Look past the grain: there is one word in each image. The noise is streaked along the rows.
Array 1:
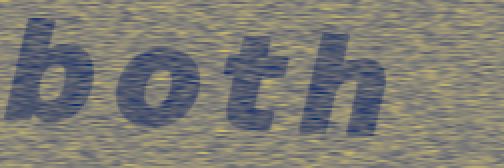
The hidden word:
both
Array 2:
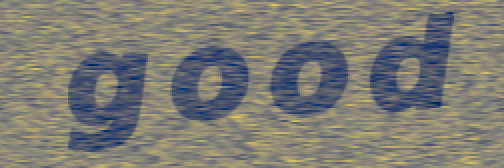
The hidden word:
good
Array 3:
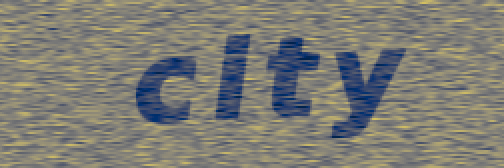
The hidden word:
city
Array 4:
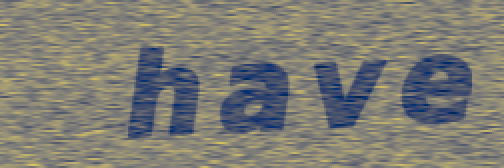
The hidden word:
have
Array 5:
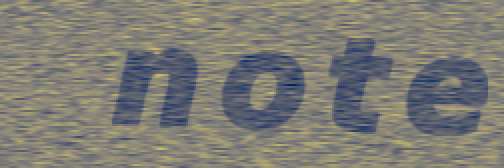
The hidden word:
note
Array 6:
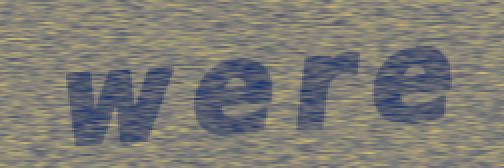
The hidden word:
were
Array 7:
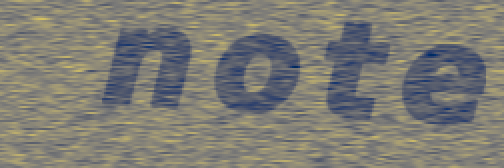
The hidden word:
note
